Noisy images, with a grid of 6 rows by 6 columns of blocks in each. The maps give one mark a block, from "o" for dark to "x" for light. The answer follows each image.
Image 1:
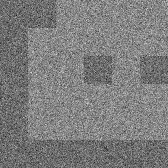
ooxxxx
oxxxxx
oxxoxo
oxxxxx
oxxxxx
oooooo
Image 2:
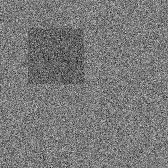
xxxxxx
xooxxx
xooxxx
xxxxxx
xxxxxx
xxxxxx
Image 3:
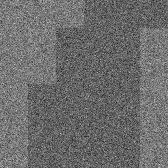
xxxooo
xxooox
xxooox
xoooox
xoooox
xoooox
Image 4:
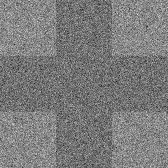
xxooxx
xxooxx
oooooo
oooooo
xxooxx
xxooxx
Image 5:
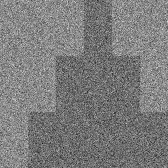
xxxoxx
xxxoxx
xxooox
xxooox
xooooo
xooooo
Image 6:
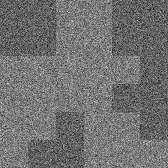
ooxxoo
ooxxoo
xxxxxo
xxxxoo
xxoxxo
xooxxx
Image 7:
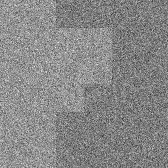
xxoooo
xxxxoo
xxxxoo
xxxooo
xxoooo
xxoooo
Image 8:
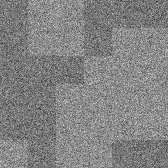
oxxooo
oxxoxx
oooxxx
ooxxxx
ooxxxx
xoxxoo
